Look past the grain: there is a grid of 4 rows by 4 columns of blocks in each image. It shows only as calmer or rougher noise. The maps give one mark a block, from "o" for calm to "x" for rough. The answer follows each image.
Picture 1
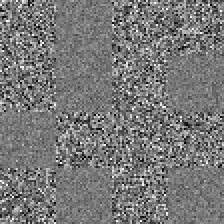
x o x x
x o x o
o x x x
x o x o
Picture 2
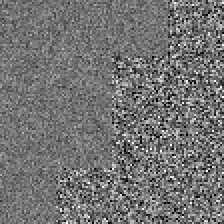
o o o x
o o x x
o o x x
o x x x
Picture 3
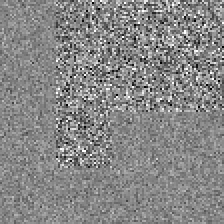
o x x x
o x x x
o x o o
o o o o
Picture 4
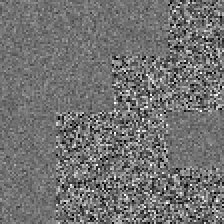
o o o x
o o x x
o x x o
o x x x
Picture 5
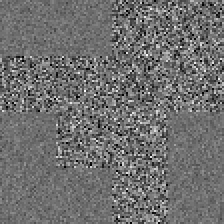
o o x x
x x x x
o x x o
o o x o
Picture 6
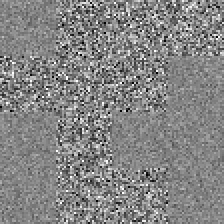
o x x x
x x x o
o x o o
o x x o
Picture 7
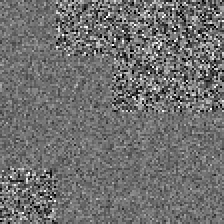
o x x x
o o x x
o o o o
x o o o
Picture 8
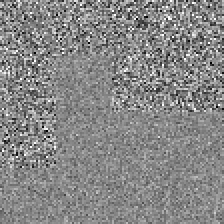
x x x x
x o x x
x o o o
o o o o
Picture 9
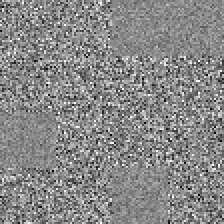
x x o o
x x x x
o x x x
x x o x
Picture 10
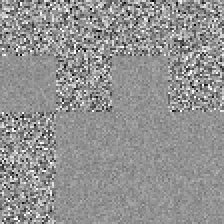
x x x x
o x o x
x o o o
x o o o
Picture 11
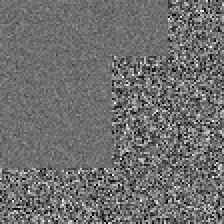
o o o x
o o x x
o o x x
x x x x
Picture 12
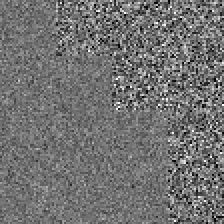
o x x x
o o x x
o o o x
o o o x
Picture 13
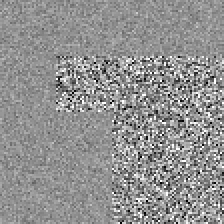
o o o o
o x x x
o o x x
o o x x
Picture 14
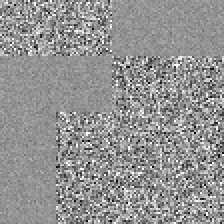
x x o o
o o x x
o x x x
o x x x
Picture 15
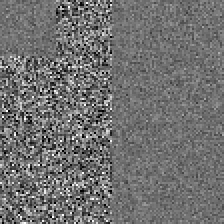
o x o o
x x o o
x x o o
x x o o
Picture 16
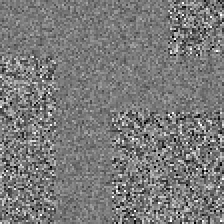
o o o x
x o o o
x o x x
x o x x
